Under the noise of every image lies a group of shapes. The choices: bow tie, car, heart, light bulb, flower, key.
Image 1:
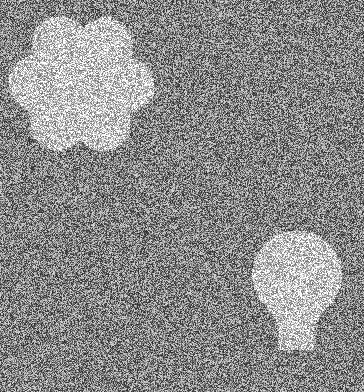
top left: flower; bottom right: light bulb
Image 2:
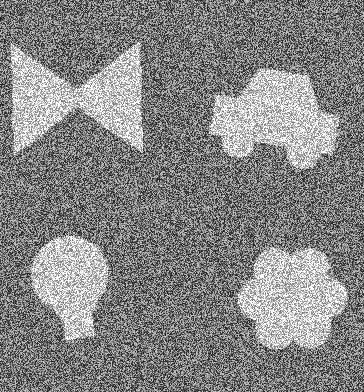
top left: bow tie; top right: car; bottom left: light bulb; bottom right: flower
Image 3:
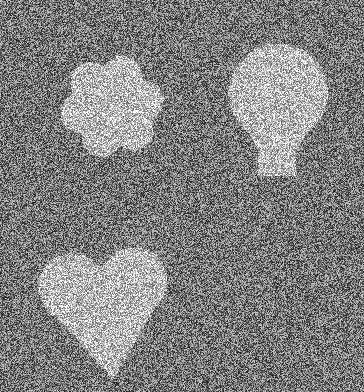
top left: flower; top right: light bulb; bottom left: heart
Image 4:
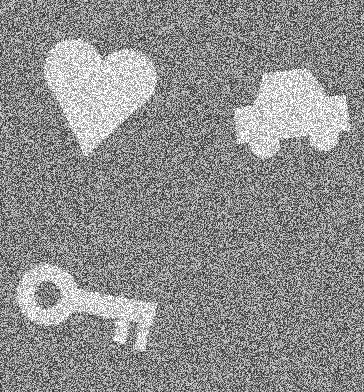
top left: heart; top right: car; bottom left: key
